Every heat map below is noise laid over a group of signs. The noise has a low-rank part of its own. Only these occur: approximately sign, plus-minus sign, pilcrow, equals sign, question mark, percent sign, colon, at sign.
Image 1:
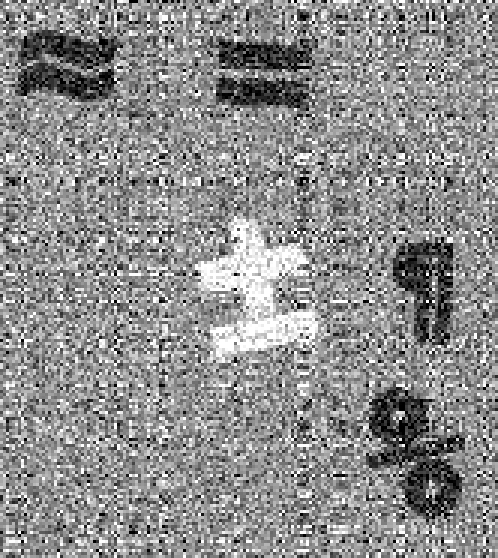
top left: dark approximately sign; top middle: dark equals sign; centre: light plus-minus sign; middle right: dark pilcrow; bottom right: dark percent sign
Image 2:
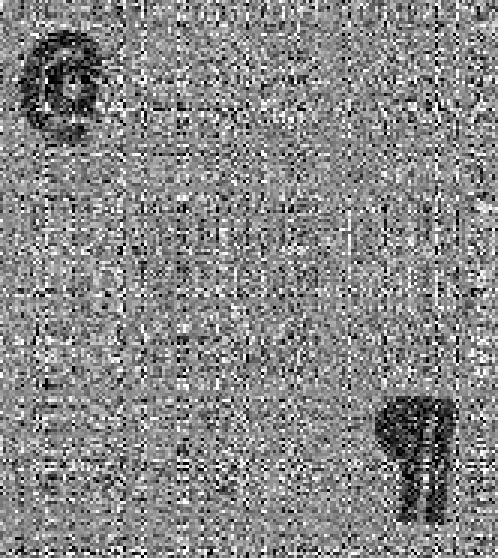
top left: dark at sign; bottom right: dark pilcrow
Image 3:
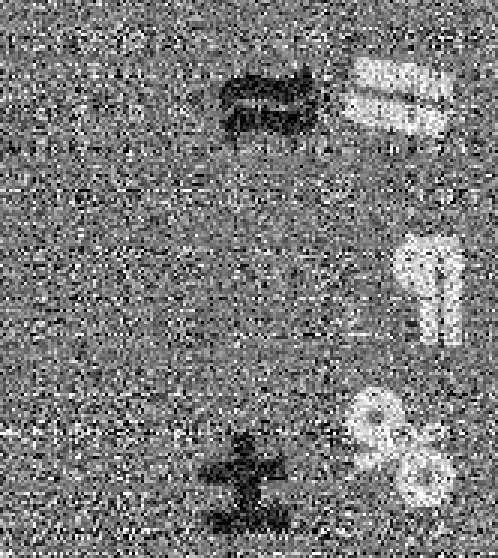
top middle: dark approximately sign; top right: light equals sign; middle right: light pilcrow; bottom middle: dark plus-minus sign; bottom right: light percent sign
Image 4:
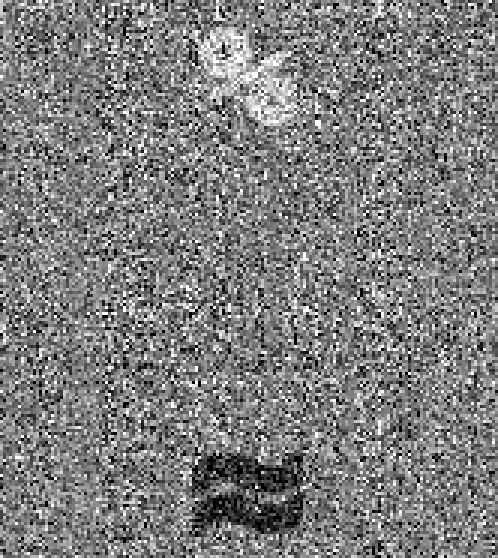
top middle: light percent sign; bottom middle: dark approximately sign
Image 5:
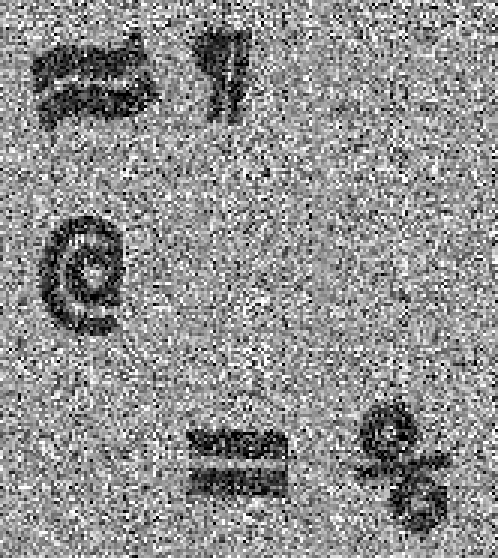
top left: dark approximately sign; top middle: dark pilcrow; middle left: dark at sign; bottom middle: dark equals sign; bottom right: dark percent sign
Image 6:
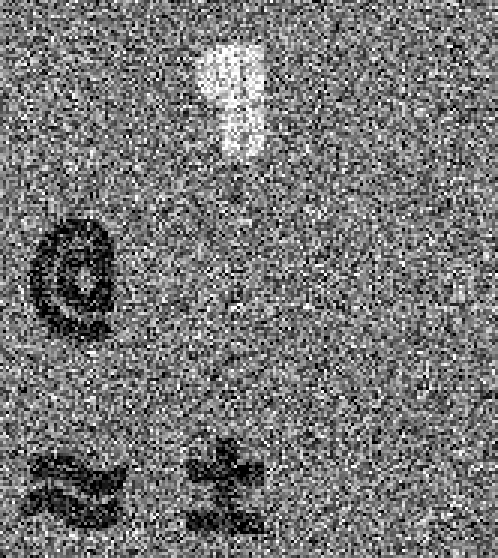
top middle: light pilcrow; middle left: dark at sign; bottom left: dark approximately sign; bottom middle: dark plus-minus sign
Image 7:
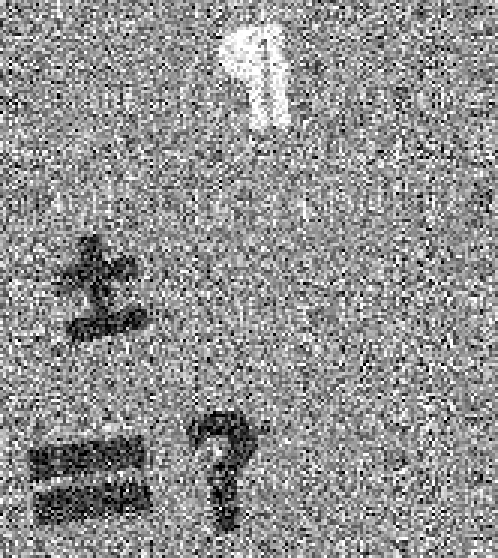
top middle: light pilcrow; middle left: dark plus-minus sign; bottom left: dark equals sign; bottom middle: dark question mark
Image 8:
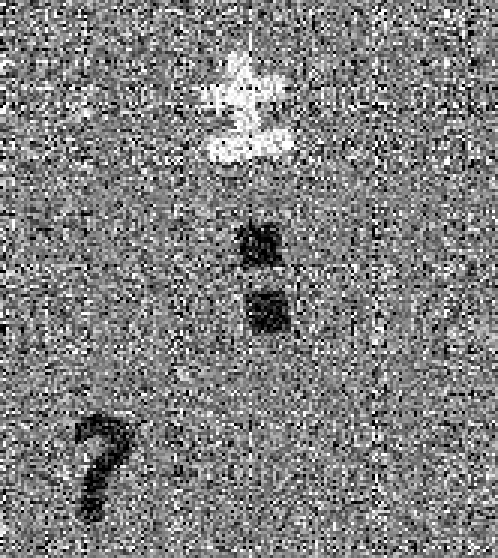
top middle: light plus-minus sign; centre: dark colon; bottom left: dark question mark
